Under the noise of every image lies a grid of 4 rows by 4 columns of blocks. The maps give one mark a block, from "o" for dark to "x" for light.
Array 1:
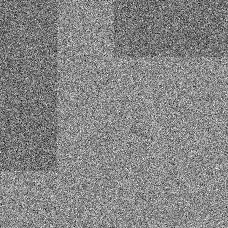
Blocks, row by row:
oxoo
oxxx
oxxx
xxxx
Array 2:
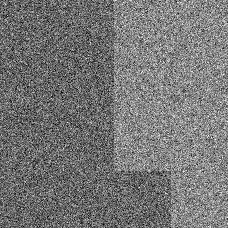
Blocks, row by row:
ooxx
ooxx
ooxx
ooox
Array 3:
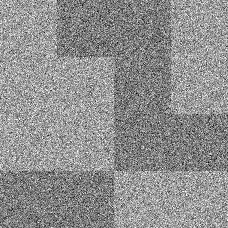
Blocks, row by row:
xoox
xxox
xxoo
ooxx
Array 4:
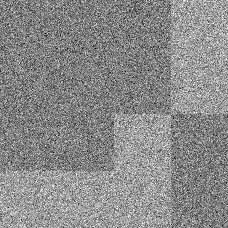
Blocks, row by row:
ooox
ooox
ooxo
xxxo
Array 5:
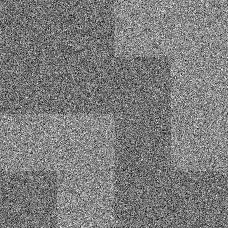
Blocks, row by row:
ooxx
ooox
xxox
oxoo
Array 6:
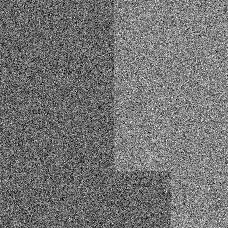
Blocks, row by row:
ooxx
ooxx
ooxx
ooox
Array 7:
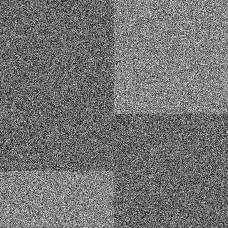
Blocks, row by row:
ooxx
ooxx
oooo
xxoo
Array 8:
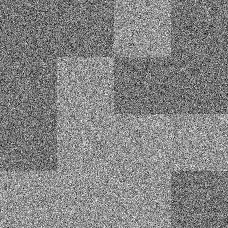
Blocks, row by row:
ooxo
oxoo
oxxx
xxxo
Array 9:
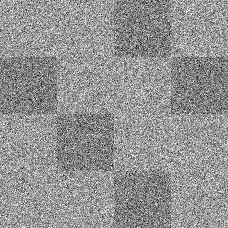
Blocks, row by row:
xxox
oxxo
xoxx
xxox
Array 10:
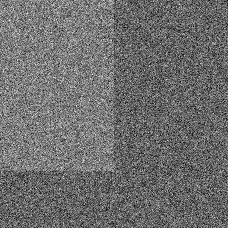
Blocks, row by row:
xxoo
xxoo
xxoo
oooo
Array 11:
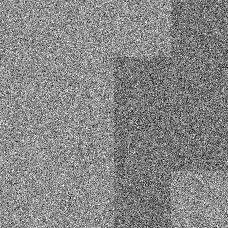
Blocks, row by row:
xxxo
xxoo
xxoo
xxox
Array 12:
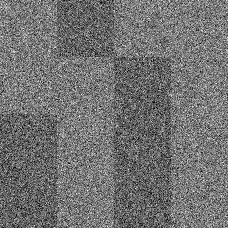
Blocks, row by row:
xoxx
xxox
oxox
oxox
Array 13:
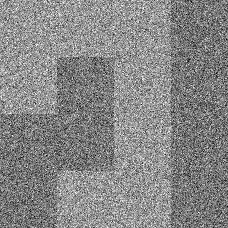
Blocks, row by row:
xxxo
xoxo
ooxo
oxxo
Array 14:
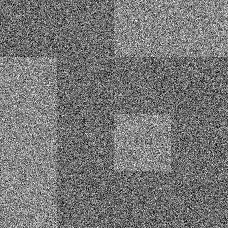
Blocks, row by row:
ooxx
xooo
xoxo
xooo
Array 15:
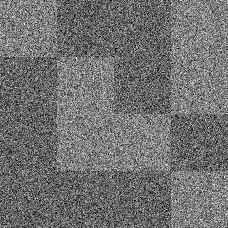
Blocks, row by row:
xoox
oxox
oxxo
ooox
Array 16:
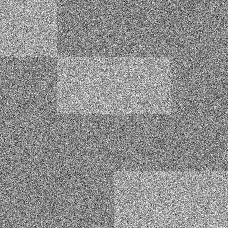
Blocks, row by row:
xooo
oxxo
oooo
ooxx
